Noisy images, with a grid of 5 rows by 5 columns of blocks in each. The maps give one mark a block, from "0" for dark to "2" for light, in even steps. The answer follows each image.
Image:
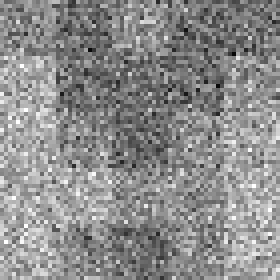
1 0 1 0 0
2 0 0 0 1
2 1 0 1 2
2 2 1 1 2
2 1 0 1 2
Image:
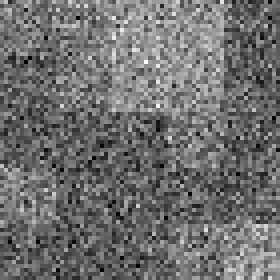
1 1 2 2 0
0 1 2 2 0
0 0 0 1 0
1 0 0 0 0
0 0 0 1 2
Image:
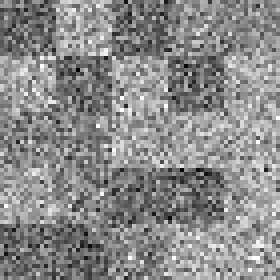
0 2 0 1 1
2 0 2 0 2
1 1 2 2 2
2 1 0 0 2
0 0 1 2 2
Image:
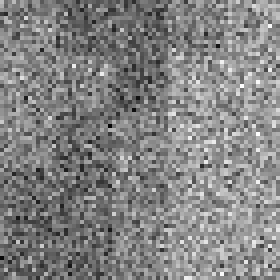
1 0 0 1 2
1 1 0 2 2
1 0 1 2 2
0 0 1 2 2
0 0 1 2 2
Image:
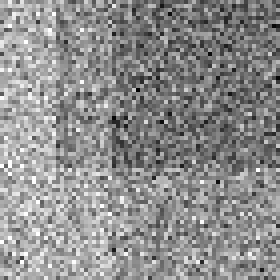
2 1 0 0 0
2 1 0 0 0
2 1 0 0 0
2 2 1 1 1
2 2 1 1 1
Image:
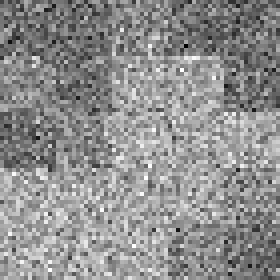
0 0 1 0 0
1 0 2 2 0
0 1 2 2 2
2 2 2 2 1
2 2 2 1 0
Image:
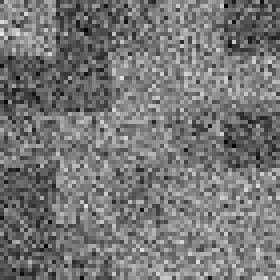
2 0 1 2 0
0 0 2 2 2
1 2 2 1 0
0 2 1 2 2
0 1 2 2 2
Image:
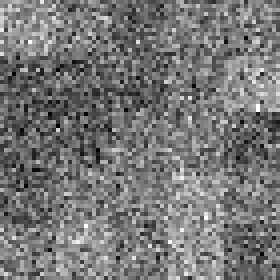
2 1 0 1 1
0 0 0 1 2
0 0 1 1 0
0 1 1 2 1
1 2 1 2 0
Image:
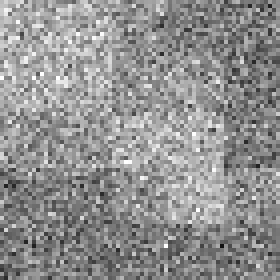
2 2 1 0 0
2 2 1 1 0
1 1 2 2 0
0 0 1 2 1
0 0 0 0 0
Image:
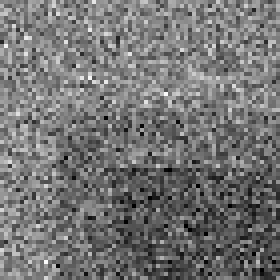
2 2 2 2 2
2 2 2 2 2
2 1 1 1 1
2 1 0 0 0
2 1 0 0 0
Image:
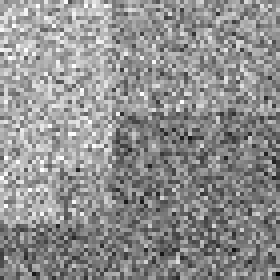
2 2 1 1 1
2 2 1 1 1
2 2 0 0 0
2 1 0 0 0
0 0 0 0 0
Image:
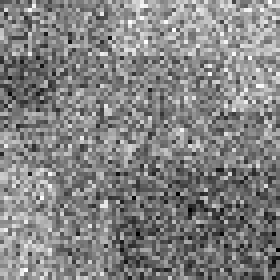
1 1 2 2 2
0 1 1 1 2
1 1 1 1 1
2 1 0 0 0
2 1 0 0 0
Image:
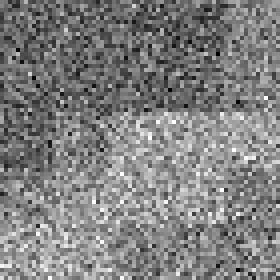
0 0 0 0 1
0 0 0 0 1
0 1 2 2 2
1 2 2 2 1
2 2 1 1 1
